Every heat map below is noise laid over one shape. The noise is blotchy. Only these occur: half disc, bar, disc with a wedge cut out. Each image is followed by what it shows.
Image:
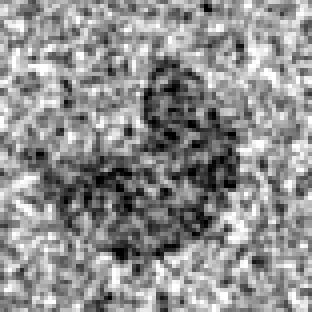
disc with a wedge cut out
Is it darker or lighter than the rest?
darker
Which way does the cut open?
up and left
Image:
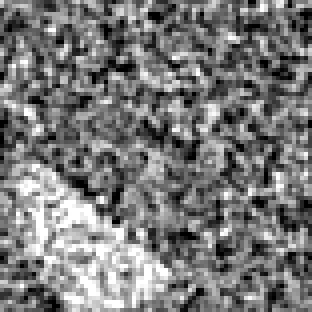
half disc
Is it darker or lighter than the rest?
lighter
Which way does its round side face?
down and left
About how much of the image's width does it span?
half
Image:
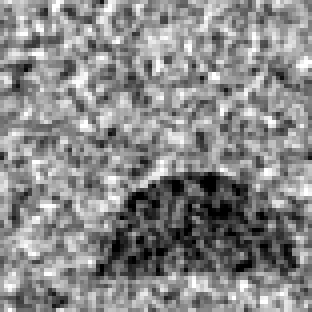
half disc
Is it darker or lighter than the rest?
darker
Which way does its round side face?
up
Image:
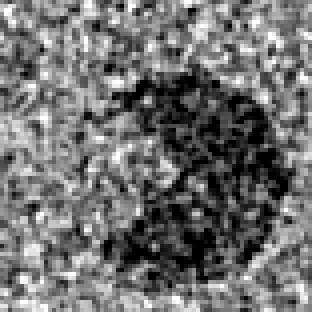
disc with a wedge cut out
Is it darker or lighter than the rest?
darker
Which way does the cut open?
left
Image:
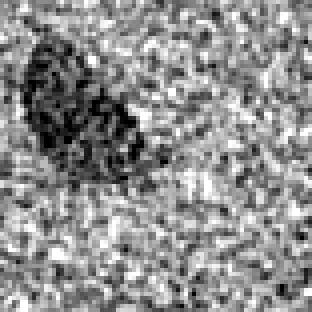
half disc
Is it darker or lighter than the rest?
darker
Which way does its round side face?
down and left
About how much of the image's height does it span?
half
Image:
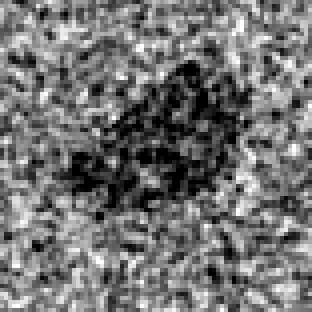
half disc
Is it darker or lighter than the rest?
darker
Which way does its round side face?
down and right
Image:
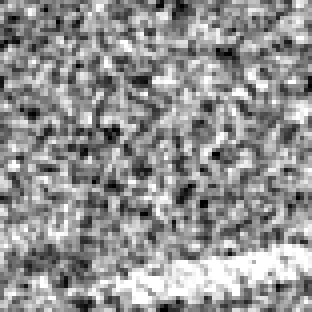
bar
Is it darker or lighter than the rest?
lighter
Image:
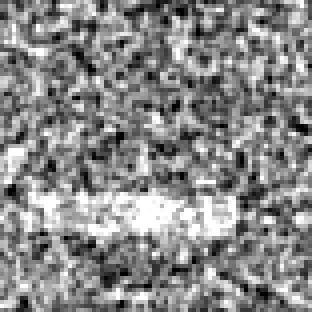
bar
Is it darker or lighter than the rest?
lighter
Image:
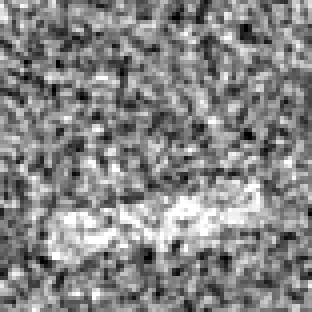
bar
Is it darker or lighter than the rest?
lighter
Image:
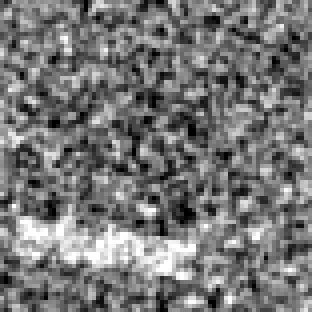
bar
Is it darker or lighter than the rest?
lighter
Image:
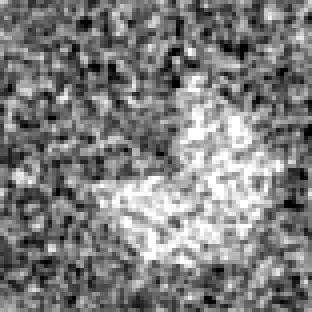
disc with a wedge cut out
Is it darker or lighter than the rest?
lighter
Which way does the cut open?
up and left
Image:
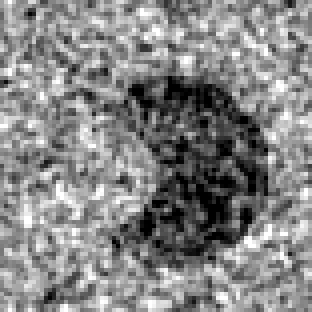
disc with a wedge cut out
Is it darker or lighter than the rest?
darker
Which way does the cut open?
left
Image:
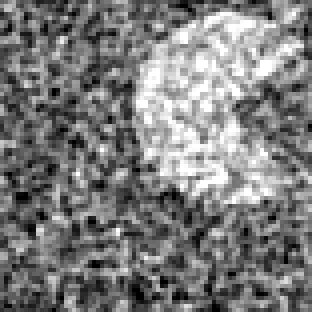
disc with a wedge cut out
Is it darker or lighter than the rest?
lighter
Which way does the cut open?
right
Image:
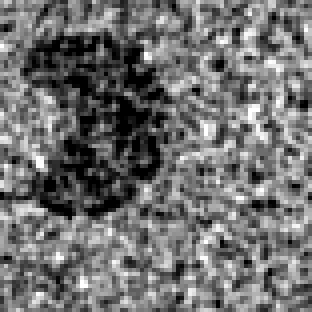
disc with a wedge cut out
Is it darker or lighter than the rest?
darker
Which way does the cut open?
left
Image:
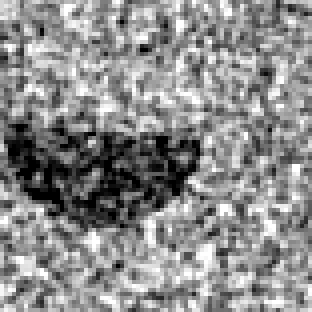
half disc
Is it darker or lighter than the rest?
darker
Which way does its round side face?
down
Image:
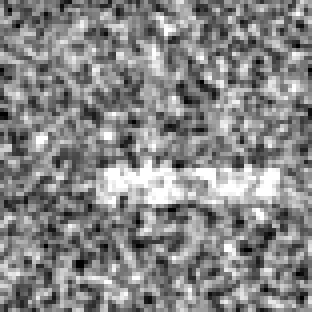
bar
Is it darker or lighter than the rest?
lighter
